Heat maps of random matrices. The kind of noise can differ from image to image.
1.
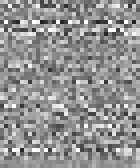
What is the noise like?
rows of uneven size
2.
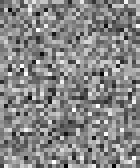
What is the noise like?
independent entries
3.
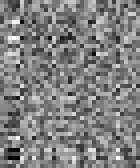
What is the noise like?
low rank plus noise
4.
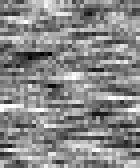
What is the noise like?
streaked along the rows
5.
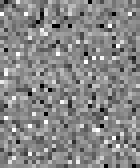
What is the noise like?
heavy tails
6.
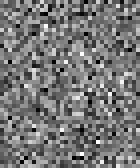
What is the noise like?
low rank plus noise
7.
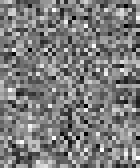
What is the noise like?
low rank plus noise
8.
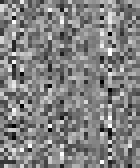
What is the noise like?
columns of uneven size
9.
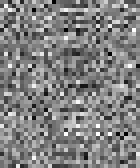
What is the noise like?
low rank plus noise
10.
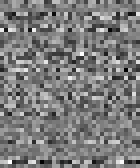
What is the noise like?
rows of uneven size
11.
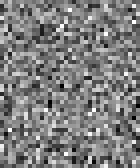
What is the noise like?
low rank plus noise
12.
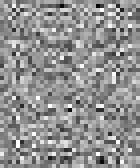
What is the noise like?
low rank plus noise
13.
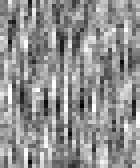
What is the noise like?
streaked along the columns
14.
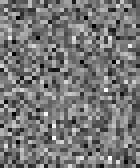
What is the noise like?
independent entries
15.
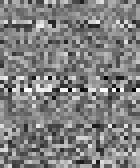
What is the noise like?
rows of uneven size
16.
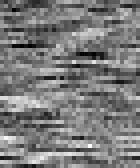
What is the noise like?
streaked along the rows
